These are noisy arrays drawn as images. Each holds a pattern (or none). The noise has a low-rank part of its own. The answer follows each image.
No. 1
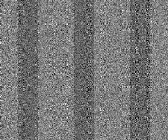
vertical stripes
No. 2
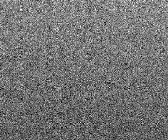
a smooth slope
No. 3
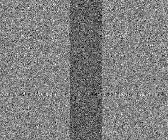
one vertical stripe
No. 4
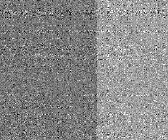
a sharp edge
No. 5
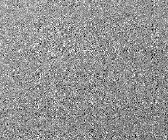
a smooth slope
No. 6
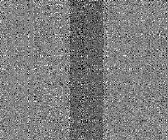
one vertical stripe
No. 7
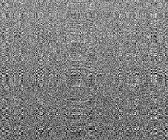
a smooth slope
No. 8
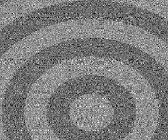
rings round one point
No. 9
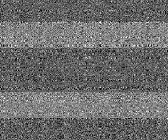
horizontal stripes
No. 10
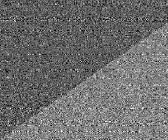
a sharp edge
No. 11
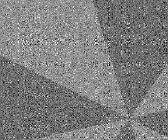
spokes from one point
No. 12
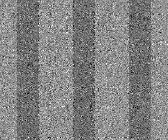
vertical stripes
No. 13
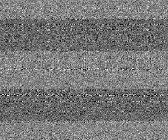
horizontal stripes
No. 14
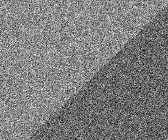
a sharp edge
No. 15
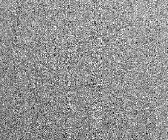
a smooth slope
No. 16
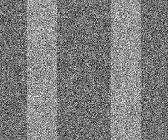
vertical stripes
